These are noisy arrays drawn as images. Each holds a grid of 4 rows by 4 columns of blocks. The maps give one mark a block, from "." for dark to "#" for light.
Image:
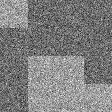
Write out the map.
#...
....
.##.
.###
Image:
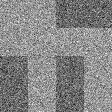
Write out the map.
##..
####
.#.#
.#.#
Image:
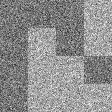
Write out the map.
...#
.#.#
.##.
.###
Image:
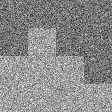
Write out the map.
....
.#..
###.
####
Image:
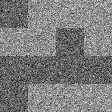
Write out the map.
.###
##.#
....
.###
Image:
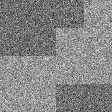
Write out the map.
...#
..##
####
##..
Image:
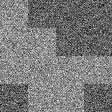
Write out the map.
#...
##..
####
.##.
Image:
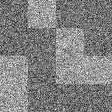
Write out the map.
.#..
..#.
#.##
#...
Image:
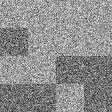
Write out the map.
####
.###
##..
..#.
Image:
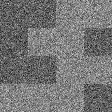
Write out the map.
..##
.##.
..##
###.
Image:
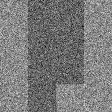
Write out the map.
#..#
#..#
#..#
#.##
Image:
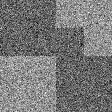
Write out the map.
..##
...#
##..
##..
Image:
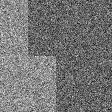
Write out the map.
#...
#...
##..
##..
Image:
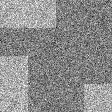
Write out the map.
##..
....
#...
#..#
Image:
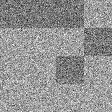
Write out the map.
...#
###.
##.#
####
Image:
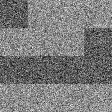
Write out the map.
.###
###.
....
####
